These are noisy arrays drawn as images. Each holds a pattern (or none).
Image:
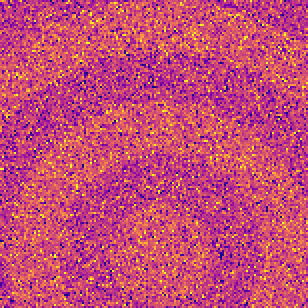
rings round one point
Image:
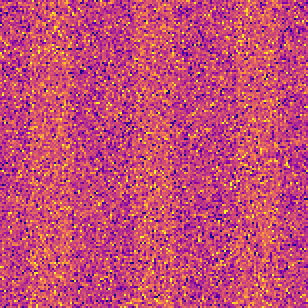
vertical stripes
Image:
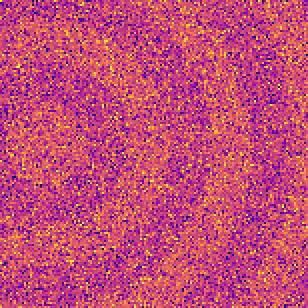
rings round one point
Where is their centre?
middle left
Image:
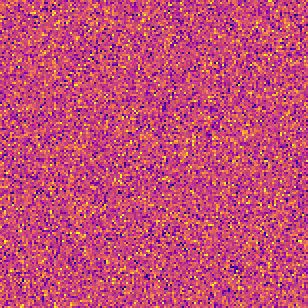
only noise
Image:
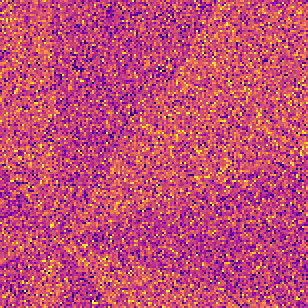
spokes from one point
